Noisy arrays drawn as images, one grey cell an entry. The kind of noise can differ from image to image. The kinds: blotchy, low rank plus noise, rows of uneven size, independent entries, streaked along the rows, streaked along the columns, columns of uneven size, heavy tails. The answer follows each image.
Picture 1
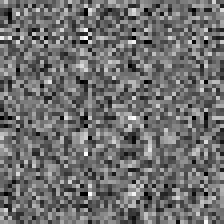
low rank plus noise
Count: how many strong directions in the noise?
one
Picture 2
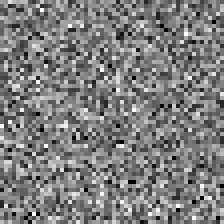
independent entries
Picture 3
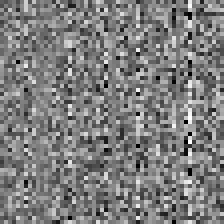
columns of uneven size
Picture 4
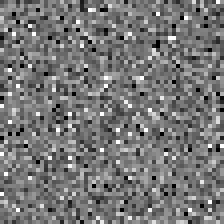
heavy tails
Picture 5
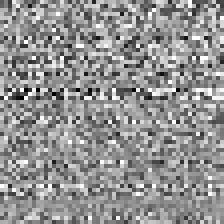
rows of uneven size
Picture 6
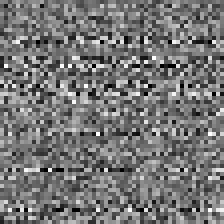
rows of uneven size
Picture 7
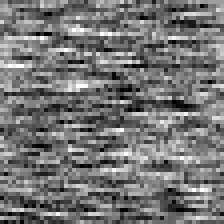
streaked along the rows
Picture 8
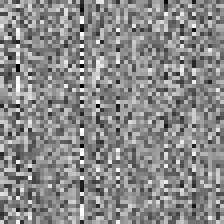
columns of uneven size
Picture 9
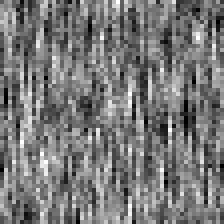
streaked along the columns
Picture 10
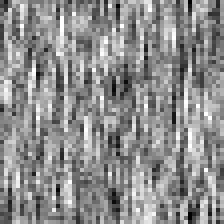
streaked along the columns
